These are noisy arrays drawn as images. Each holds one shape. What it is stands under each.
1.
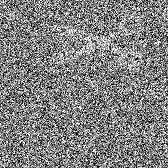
pair of scissors
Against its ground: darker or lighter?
lighter
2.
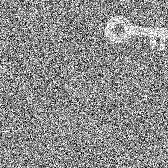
key
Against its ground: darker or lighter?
lighter
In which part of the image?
top right
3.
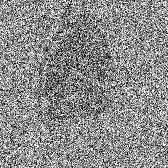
chess knight
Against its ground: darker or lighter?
darker
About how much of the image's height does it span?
two thirds
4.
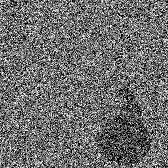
pear
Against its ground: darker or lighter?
darker
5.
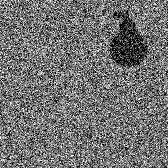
pear
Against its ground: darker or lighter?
darker
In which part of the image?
top right
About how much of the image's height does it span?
a third
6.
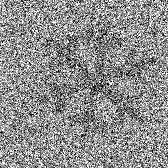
snowflake
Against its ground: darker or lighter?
darker
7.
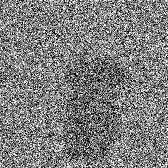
footprint
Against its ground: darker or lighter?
darker
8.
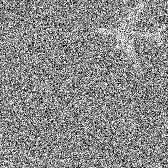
airplane
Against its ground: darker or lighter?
lighter
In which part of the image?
top right
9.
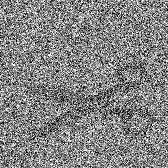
pair of scissors
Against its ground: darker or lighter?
darker
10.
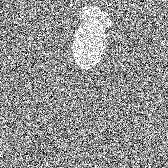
footprint
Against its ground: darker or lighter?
lighter
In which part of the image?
top middle
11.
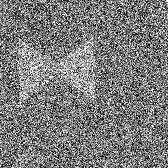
bow tie
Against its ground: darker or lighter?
lighter
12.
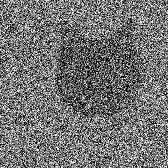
cat's head
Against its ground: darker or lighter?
darker
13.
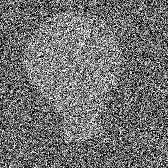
light bulb
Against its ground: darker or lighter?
lighter
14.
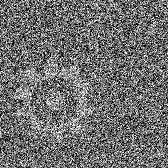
gear
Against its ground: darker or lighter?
lighter
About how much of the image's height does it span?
half
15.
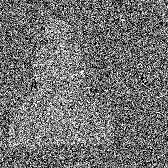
chess pawn
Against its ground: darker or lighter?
lighter
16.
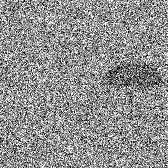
umbrella
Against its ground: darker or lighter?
darker
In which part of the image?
middle right
